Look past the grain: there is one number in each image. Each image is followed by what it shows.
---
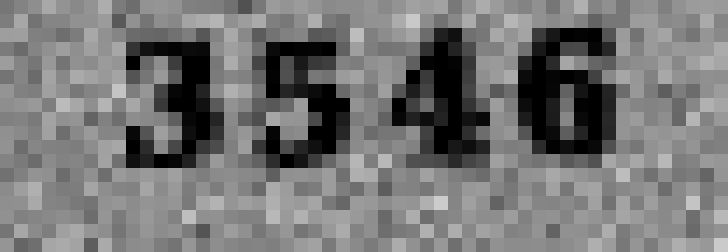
3546
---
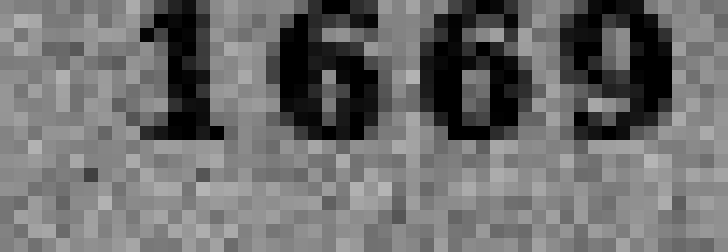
1669
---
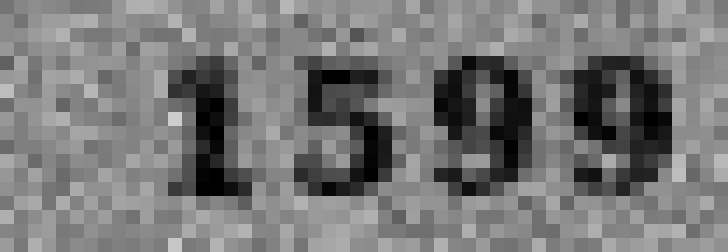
1599
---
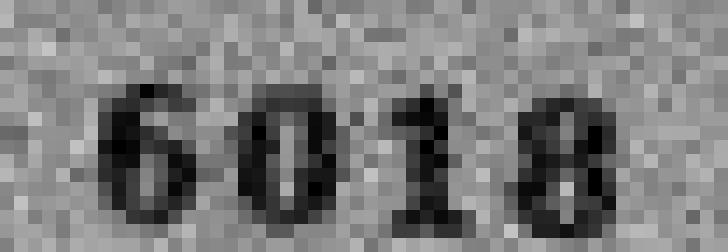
6018
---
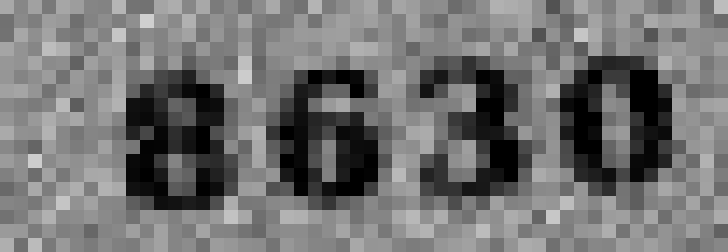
8630
